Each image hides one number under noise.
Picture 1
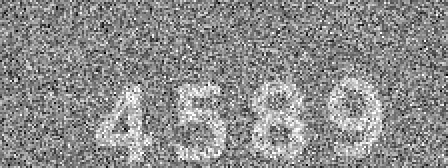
4589
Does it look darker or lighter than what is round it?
lighter
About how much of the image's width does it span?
two thirds
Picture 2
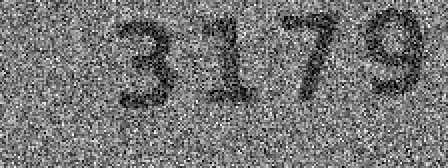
3179
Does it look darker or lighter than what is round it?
darker
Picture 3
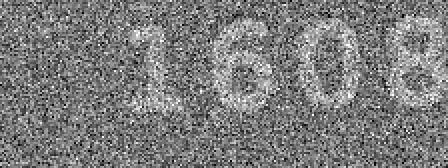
1608
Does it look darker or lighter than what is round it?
lighter
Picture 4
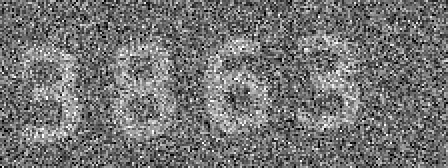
3863
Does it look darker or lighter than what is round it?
lighter
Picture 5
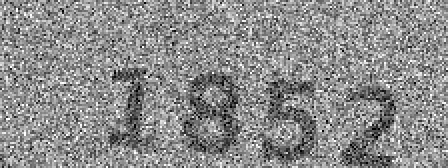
1852
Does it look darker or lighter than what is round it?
darker
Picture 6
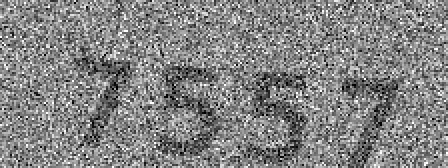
7557
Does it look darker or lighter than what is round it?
darker
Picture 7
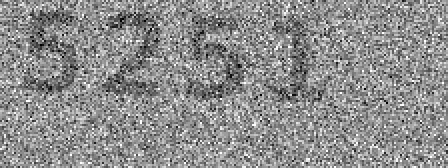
5251
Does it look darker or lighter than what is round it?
darker
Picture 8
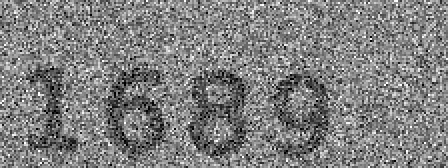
1689
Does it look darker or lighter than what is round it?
darker
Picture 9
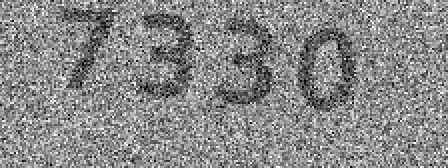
7330
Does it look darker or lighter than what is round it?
darker
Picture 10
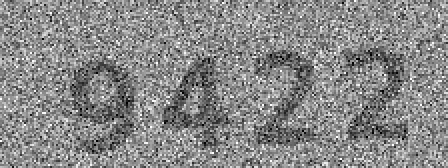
9422
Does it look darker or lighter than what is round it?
darker
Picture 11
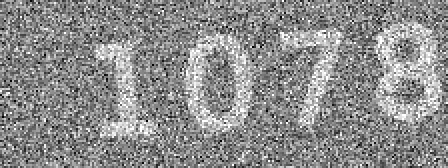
1078
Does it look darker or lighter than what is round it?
lighter
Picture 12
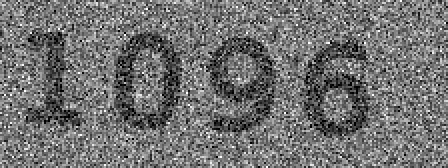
1096
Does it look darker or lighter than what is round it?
darker
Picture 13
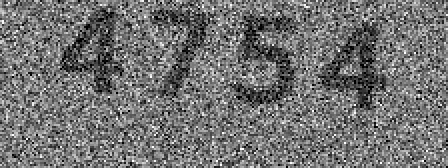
4754
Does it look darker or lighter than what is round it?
darker
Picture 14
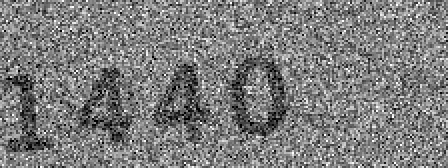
1440
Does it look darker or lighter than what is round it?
darker
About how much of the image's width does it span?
two thirds
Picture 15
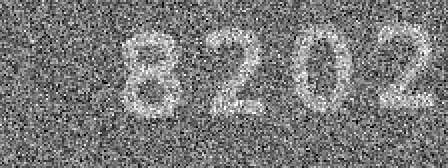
8202
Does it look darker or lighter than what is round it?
lighter
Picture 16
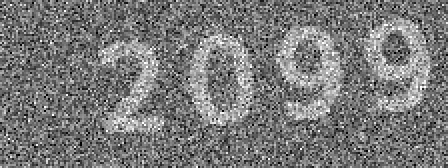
2099
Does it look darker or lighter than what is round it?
lighter
